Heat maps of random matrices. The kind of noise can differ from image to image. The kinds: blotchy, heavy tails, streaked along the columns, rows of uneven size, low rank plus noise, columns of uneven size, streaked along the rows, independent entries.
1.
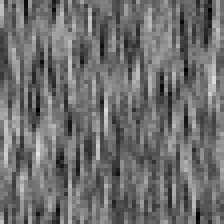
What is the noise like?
streaked along the columns
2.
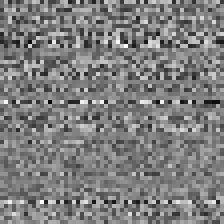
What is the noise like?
rows of uneven size
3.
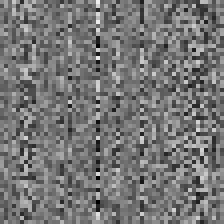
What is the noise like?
columns of uneven size
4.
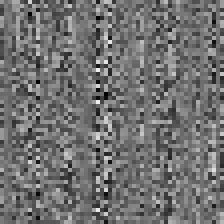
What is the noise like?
columns of uneven size
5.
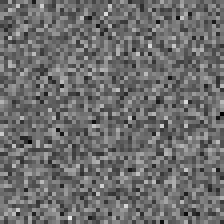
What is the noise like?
independent entries
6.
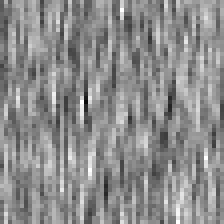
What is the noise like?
streaked along the columns
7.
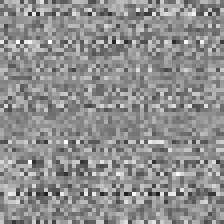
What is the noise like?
rows of uneven size
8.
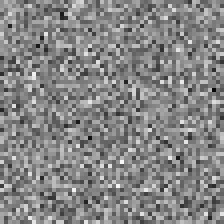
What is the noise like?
independent entries
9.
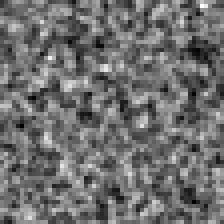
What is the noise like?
blotchy
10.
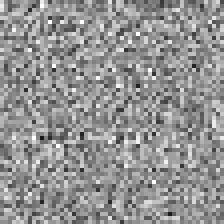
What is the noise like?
low rank plus noise
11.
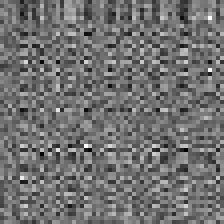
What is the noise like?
low rank plus noise
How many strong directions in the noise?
one
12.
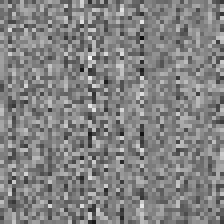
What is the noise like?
columns of uneven size
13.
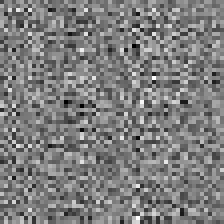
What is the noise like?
low rank plus noise
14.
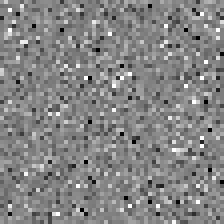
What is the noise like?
heavy tails
